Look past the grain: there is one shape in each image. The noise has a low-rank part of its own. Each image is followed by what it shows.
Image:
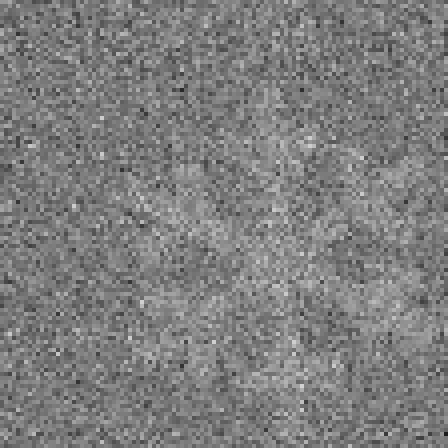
snowflake
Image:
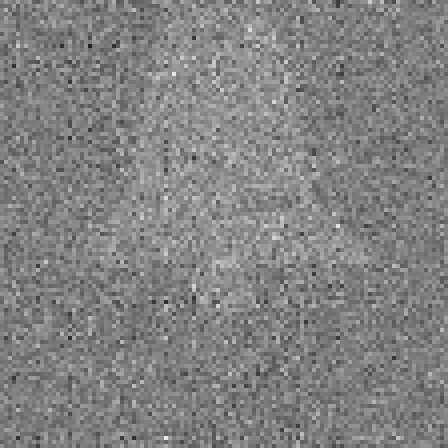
bell
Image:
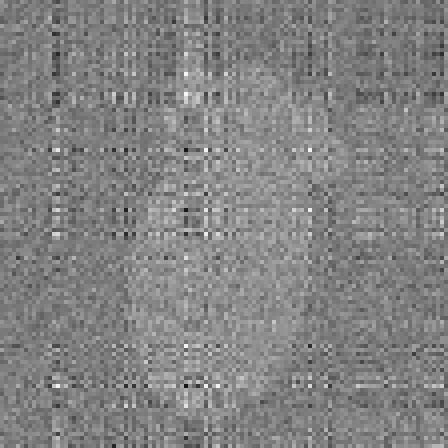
footprint
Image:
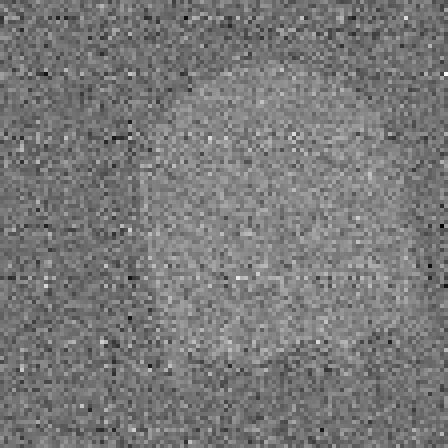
ghost
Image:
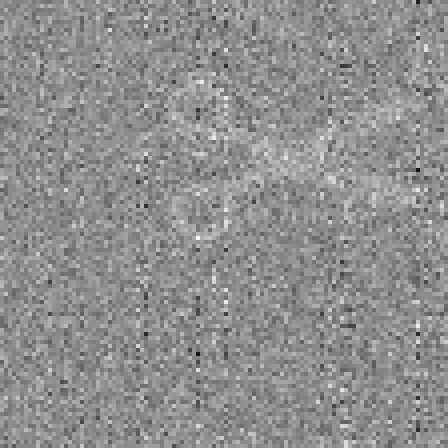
pair of scissors
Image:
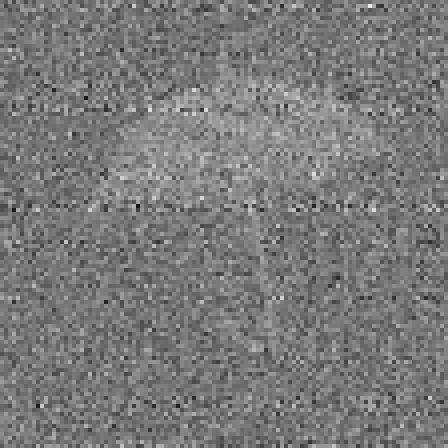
umbrella
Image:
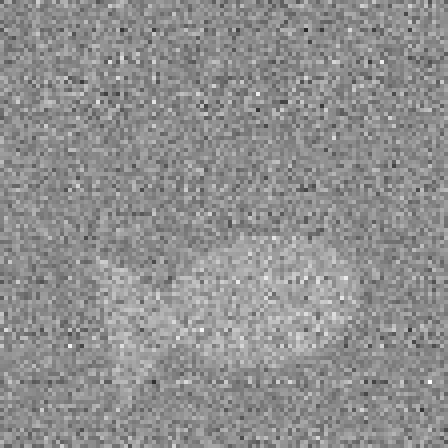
fish
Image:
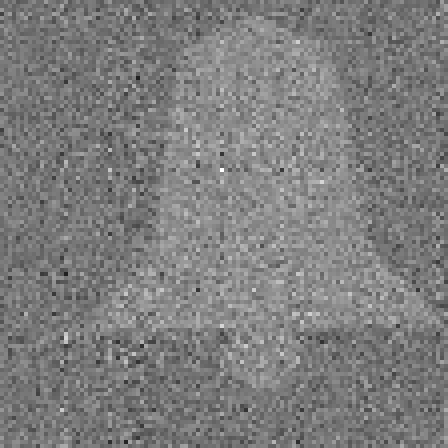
bell
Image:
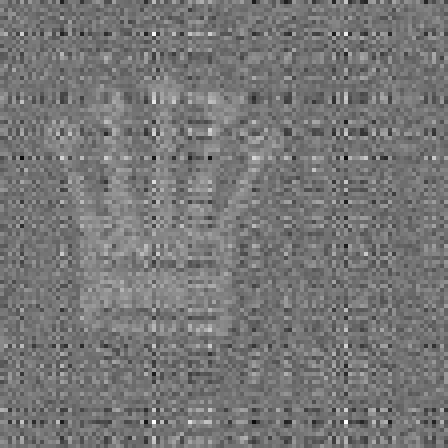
chess queen
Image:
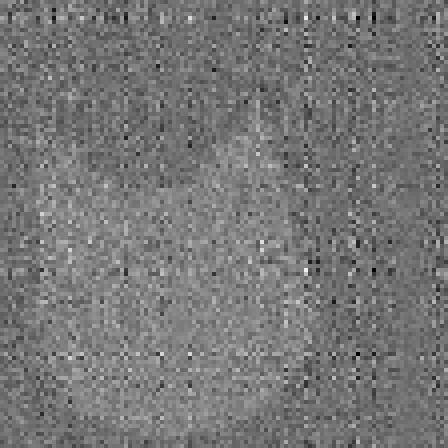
cat's head
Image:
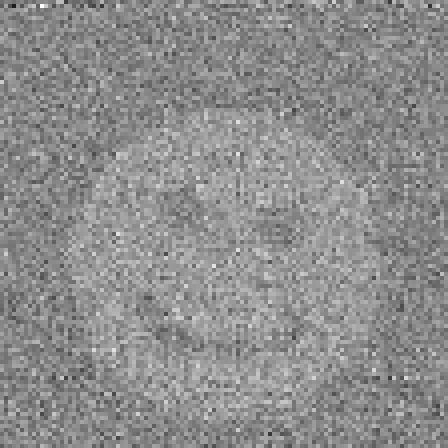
smiling face
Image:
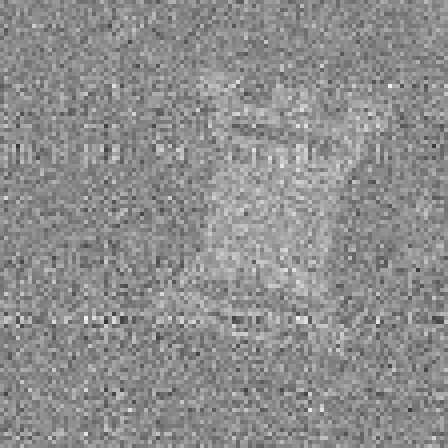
chess rook
